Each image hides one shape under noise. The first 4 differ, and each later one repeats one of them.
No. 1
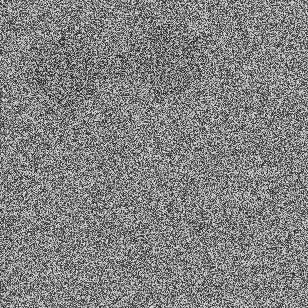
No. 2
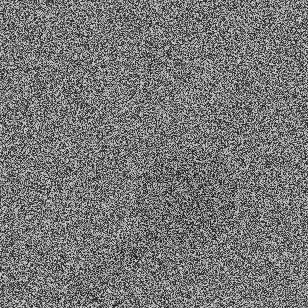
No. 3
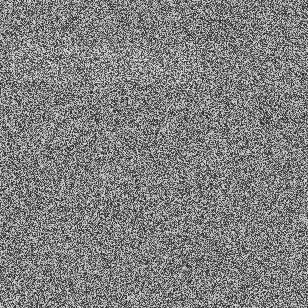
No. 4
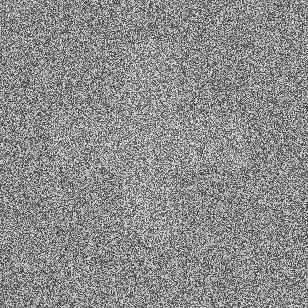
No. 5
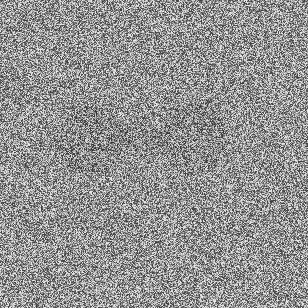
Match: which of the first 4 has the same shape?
1
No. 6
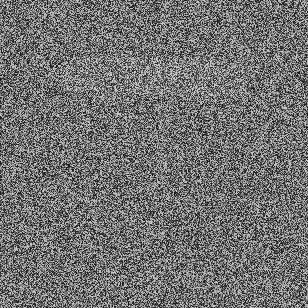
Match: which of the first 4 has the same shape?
3
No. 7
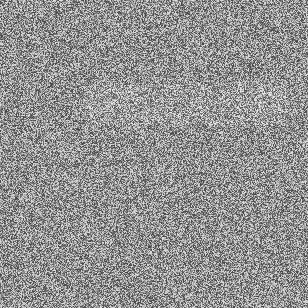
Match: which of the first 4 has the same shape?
3
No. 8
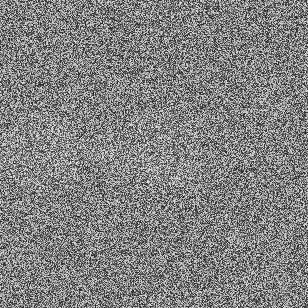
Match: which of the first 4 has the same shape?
1
